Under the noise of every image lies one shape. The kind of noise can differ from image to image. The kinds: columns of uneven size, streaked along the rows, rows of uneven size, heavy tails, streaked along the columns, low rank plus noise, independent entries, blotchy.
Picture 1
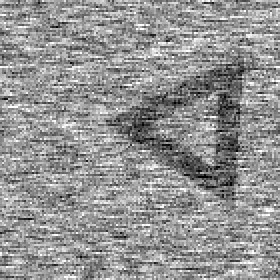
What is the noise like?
streaked along the rows
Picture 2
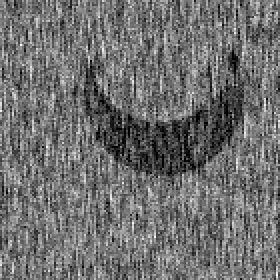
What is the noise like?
streaked along the columns
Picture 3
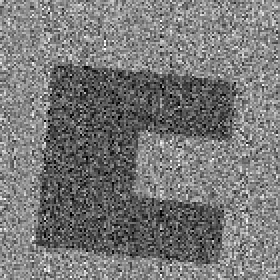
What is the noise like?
columns of uneven size
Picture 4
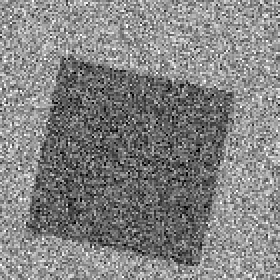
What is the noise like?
low rank plus noise
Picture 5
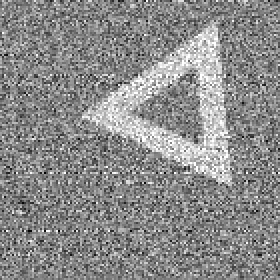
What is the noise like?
rows of uneven size
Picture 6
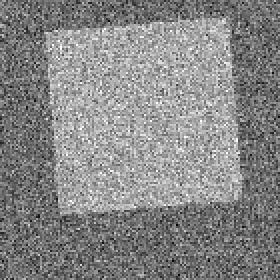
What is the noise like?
low rank plus noise
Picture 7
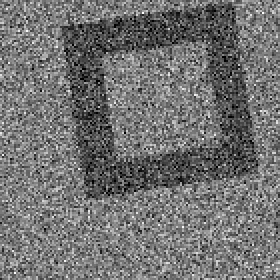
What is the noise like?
independent entries
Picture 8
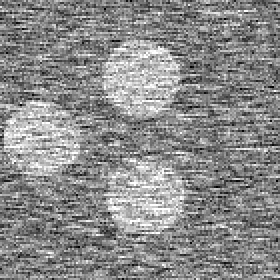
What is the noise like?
streaked along the rows
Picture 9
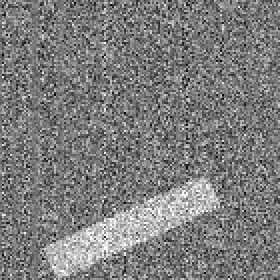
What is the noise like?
columns of uneven size
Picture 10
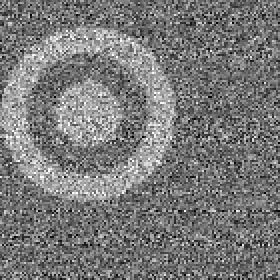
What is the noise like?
rows of uneven size
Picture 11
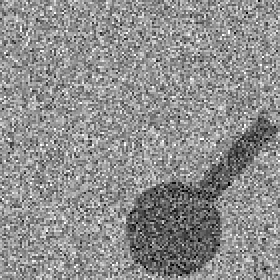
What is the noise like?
low rank plus noise
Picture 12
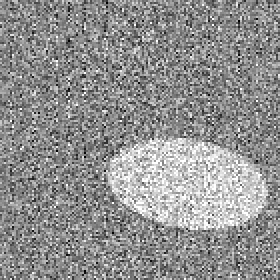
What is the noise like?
columns of uneven size
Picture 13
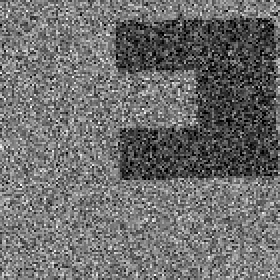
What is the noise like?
low rank plus noise
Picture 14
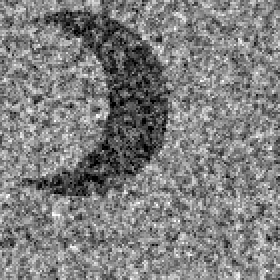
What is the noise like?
blotchy
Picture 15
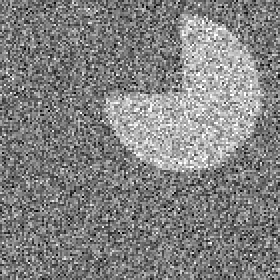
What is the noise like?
independent entries
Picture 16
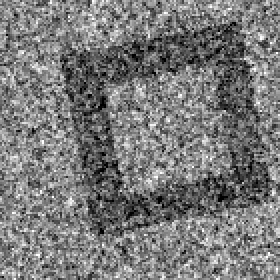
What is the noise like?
blotchy
